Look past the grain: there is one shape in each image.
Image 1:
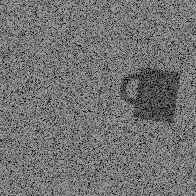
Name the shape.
cup
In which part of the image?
middle right
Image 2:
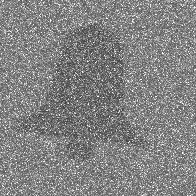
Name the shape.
bell
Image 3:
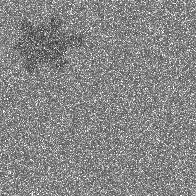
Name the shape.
turtle
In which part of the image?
top left
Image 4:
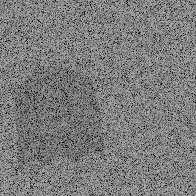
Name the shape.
ghost
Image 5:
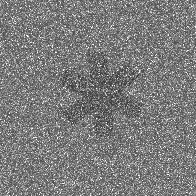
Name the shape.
asterisk
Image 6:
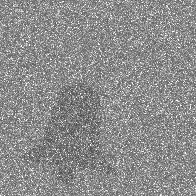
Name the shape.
bell
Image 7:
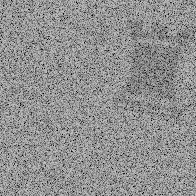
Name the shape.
chess rook
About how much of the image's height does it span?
half
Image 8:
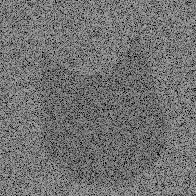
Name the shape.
cat's head
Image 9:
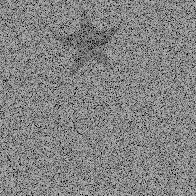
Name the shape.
star
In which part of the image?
top middle
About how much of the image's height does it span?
a third
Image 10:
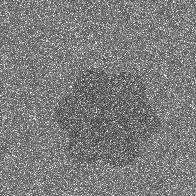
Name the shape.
flower
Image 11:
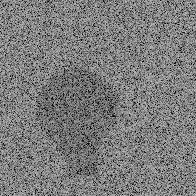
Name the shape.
light bulb
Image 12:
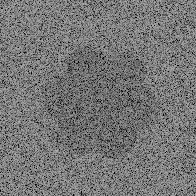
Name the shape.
flower
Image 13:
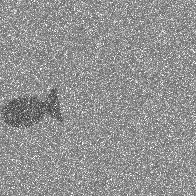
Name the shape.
fish
